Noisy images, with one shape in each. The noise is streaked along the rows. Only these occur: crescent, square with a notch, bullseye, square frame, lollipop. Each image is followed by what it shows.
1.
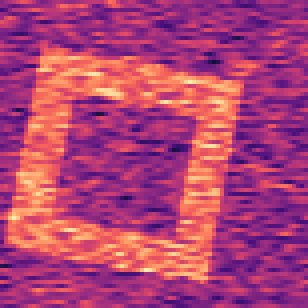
square frame
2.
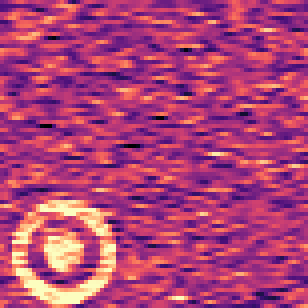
bullseye
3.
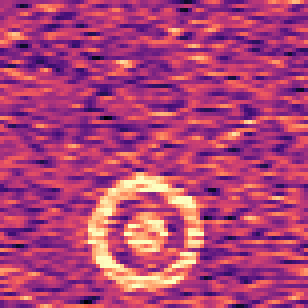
bullseye
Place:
bottom middle
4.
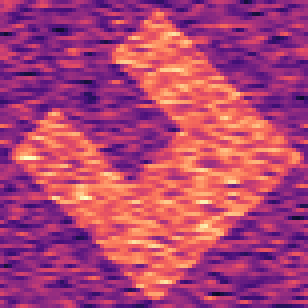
square with a notch
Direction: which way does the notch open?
up and left
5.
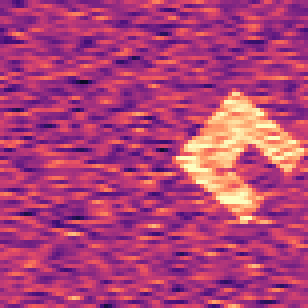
square with a notch
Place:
middle right
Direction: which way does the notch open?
down and right
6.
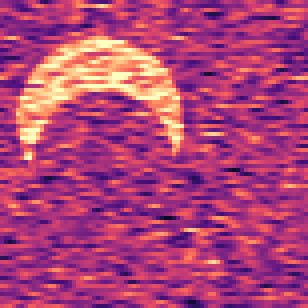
crescent
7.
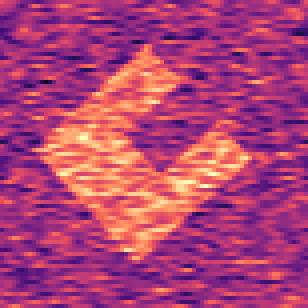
square with a notch
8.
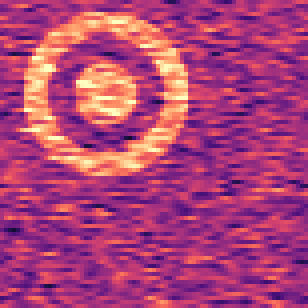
bullseye
